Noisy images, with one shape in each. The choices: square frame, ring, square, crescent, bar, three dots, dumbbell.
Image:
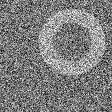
light ring
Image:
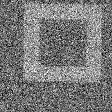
light square frame
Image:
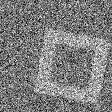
light square frame
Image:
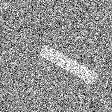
light bar
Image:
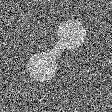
light dumbbell
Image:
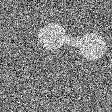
light dumbbell
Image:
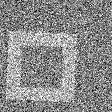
light square frame
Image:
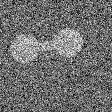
light dumbbell
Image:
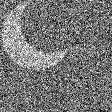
light crescent
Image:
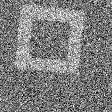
light square frame
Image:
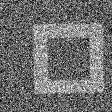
light square frame
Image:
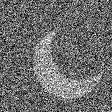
light crescent
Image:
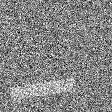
light bar
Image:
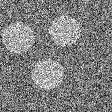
light three dots
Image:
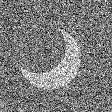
light crescent
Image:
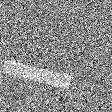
light bar
